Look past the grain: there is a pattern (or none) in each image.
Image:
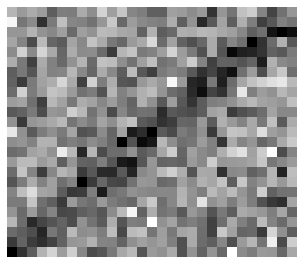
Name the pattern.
a diagonal band
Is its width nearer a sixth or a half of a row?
a sixth
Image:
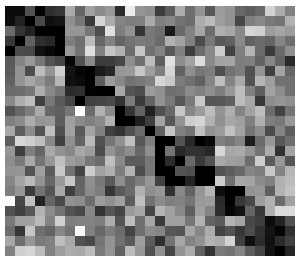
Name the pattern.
blocks along the diagonal
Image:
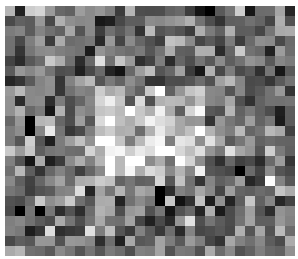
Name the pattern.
one block
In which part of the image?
centre
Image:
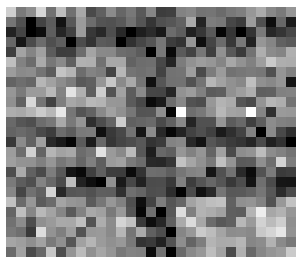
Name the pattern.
bands of rows crossing bands of columns
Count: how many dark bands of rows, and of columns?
3 and 1
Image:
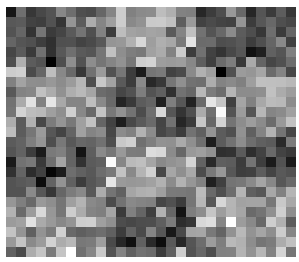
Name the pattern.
a checkerboard
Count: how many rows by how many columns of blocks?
4 by 3
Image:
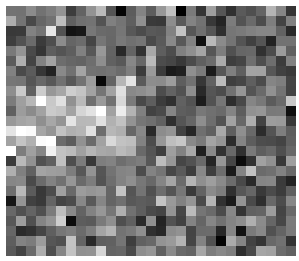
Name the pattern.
one block
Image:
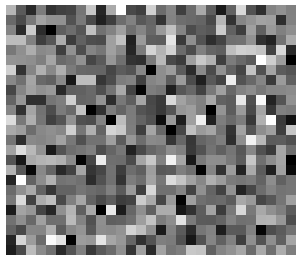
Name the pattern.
only noise
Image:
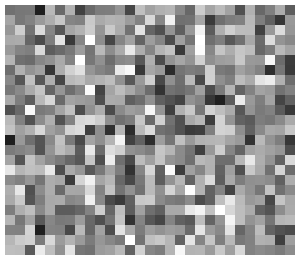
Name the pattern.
only noise
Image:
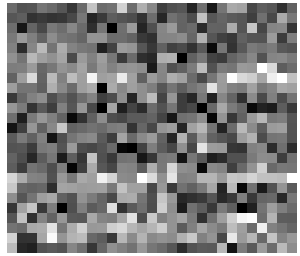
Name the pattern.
bands of rows
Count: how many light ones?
3
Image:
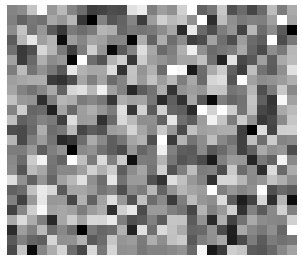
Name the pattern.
only noise
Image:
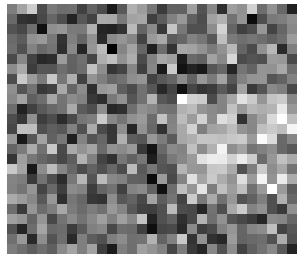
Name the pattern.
one block
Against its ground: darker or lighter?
lighter
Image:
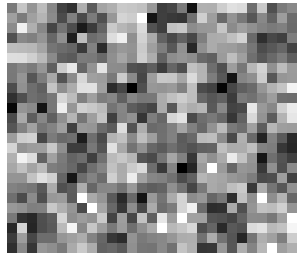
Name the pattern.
a checkerboard
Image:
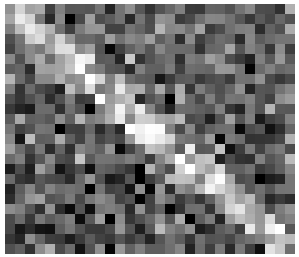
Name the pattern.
a diagonal band
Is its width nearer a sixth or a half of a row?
a sixth
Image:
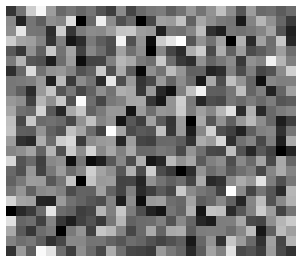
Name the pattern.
only noise
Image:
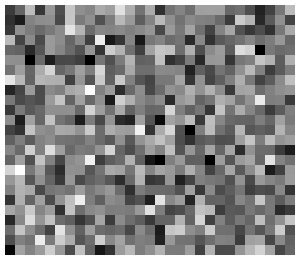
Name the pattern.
only noise
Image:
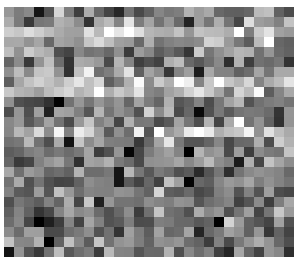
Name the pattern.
bands of rows
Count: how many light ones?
3
